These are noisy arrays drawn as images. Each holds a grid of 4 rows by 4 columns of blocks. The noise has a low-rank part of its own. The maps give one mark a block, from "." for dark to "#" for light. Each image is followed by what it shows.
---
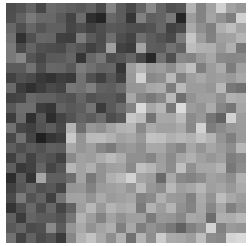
. . . #
. . # #
. # # #
. # # #
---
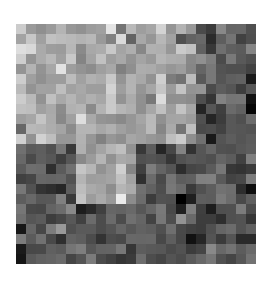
# # # .
# # # .
. # . .
. . . .
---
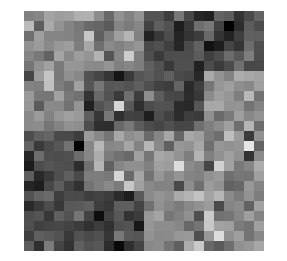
# # . .
# . . #
. # # #
. . # #
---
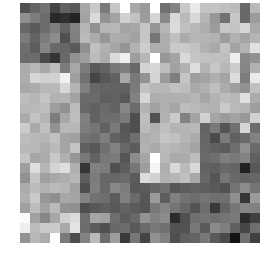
. # # #
# . # #
# . # .
# . . .
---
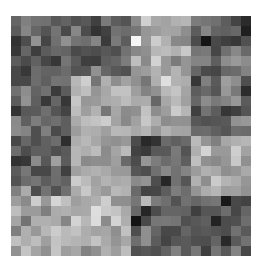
. . # .
. # # .
. # . #
# # . .
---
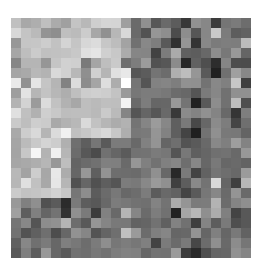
# # . .
# # . .
# . . .
. . . .
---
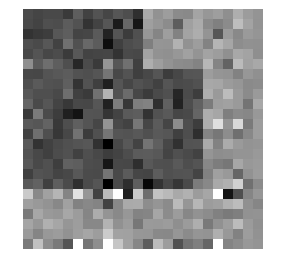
. . # #
. . . #
. . . #
# # # #
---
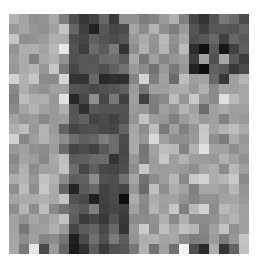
# . # .
# . # #
# . # #
# . # #
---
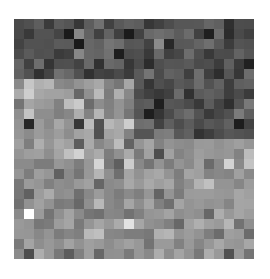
. . . .
# # . .
# # # #
# # # #
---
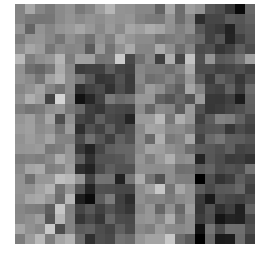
# # # .
# . # .
# . # .
# . # .
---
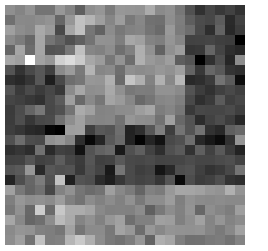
# # # .
. # # .
. . . .
# # # #
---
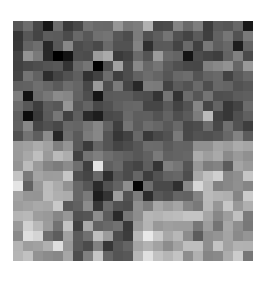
. . . .
. . . .
# . . #
# . # #
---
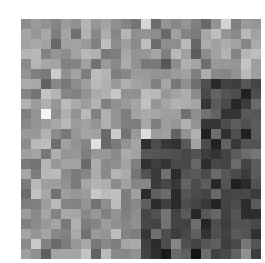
# # # #
# # # .
# # . .
# # . .
